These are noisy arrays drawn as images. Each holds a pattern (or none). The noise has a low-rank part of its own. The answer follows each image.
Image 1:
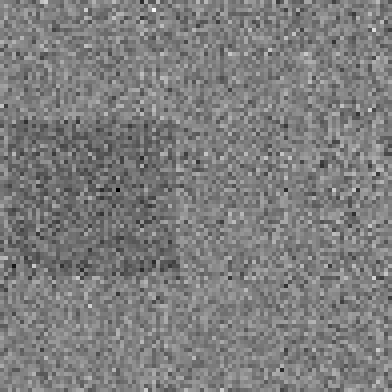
one block
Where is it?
middle left
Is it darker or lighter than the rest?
darker
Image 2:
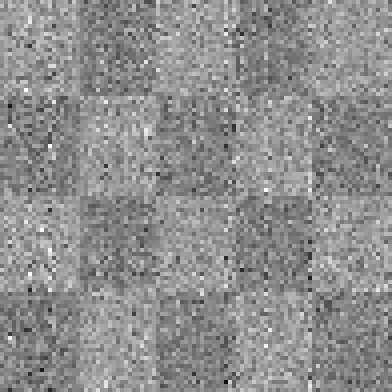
a checkerboard
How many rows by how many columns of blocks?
4 by 5
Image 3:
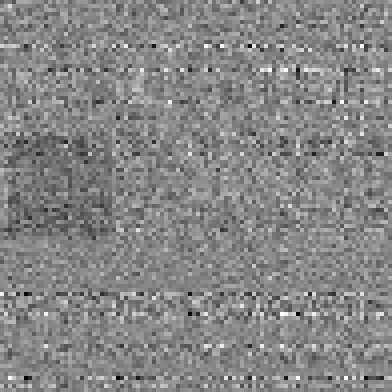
one block
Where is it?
middle left
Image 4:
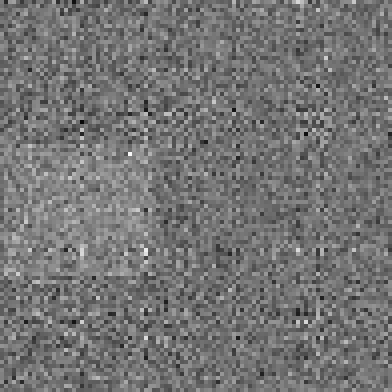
one block
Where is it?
middle left
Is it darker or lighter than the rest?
lighter
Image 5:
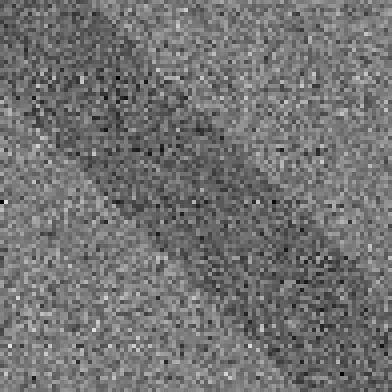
a diagonal band
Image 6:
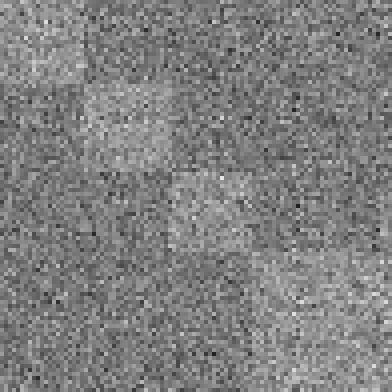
blocks along the diagonal
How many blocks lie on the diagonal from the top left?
4
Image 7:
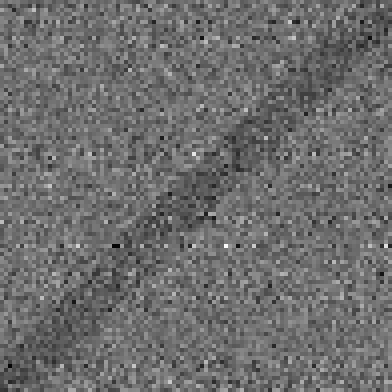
a diagonal band
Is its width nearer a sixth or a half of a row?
a sixth
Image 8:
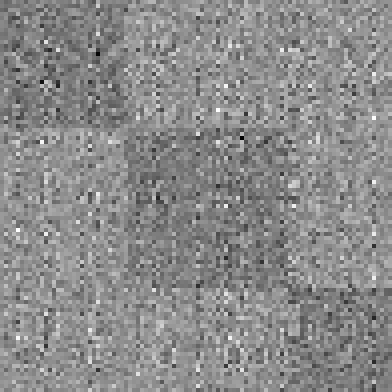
blocks along the diagonal
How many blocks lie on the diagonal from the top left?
3
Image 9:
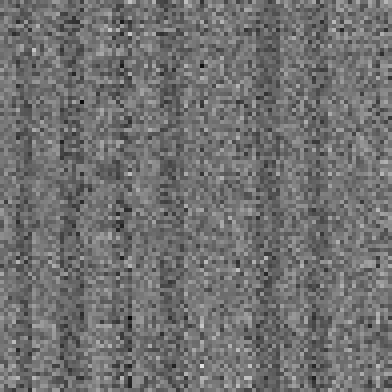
bands of columns
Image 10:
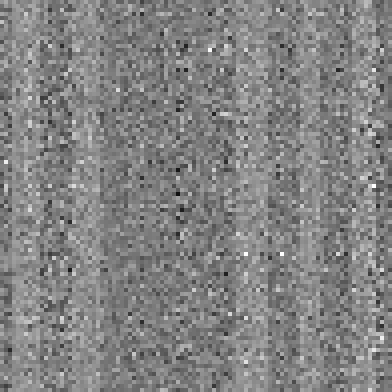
bands of columns
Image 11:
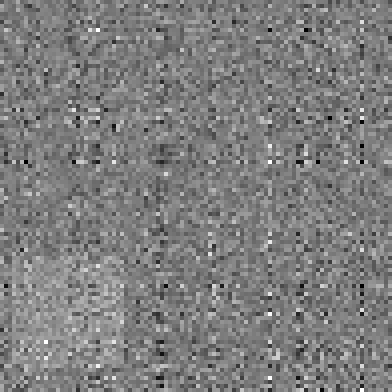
one block
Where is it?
bottom left
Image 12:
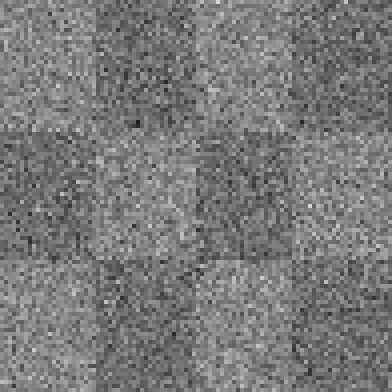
a checkerboard
